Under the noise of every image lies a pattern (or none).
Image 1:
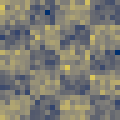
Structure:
a checkerboard
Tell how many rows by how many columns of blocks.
5 by 4
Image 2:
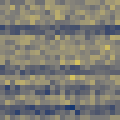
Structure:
bands of rows
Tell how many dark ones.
4
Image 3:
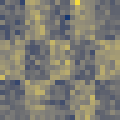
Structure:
a checkerboard
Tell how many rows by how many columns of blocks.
3 by 5
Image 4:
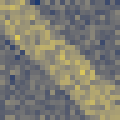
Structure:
a diagonal band
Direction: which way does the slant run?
top left to bottom right
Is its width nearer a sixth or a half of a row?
a half
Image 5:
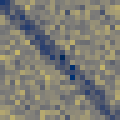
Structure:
a diagonal band
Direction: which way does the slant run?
top left to bottom right
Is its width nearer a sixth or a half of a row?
a sixth
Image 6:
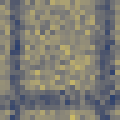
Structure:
bands of rows crossing bands of columns
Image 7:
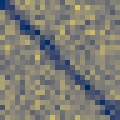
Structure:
a diagonal band
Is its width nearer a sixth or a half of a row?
a sixth
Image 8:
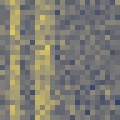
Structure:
bands of columns
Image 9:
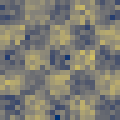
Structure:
a checkerboard
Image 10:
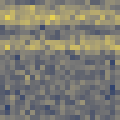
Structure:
bands of rows
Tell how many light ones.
2
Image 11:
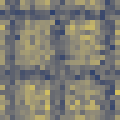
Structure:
bands of rows crossing bands of columns
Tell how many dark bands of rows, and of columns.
2 and 3
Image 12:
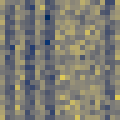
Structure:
bands of columns
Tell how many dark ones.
4
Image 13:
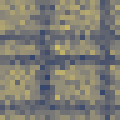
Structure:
bands of rows crossing bands of columns
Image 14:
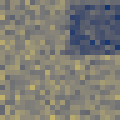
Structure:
one block
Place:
top right
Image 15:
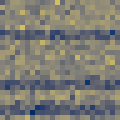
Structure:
bands of rows
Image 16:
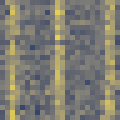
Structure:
bands of columns
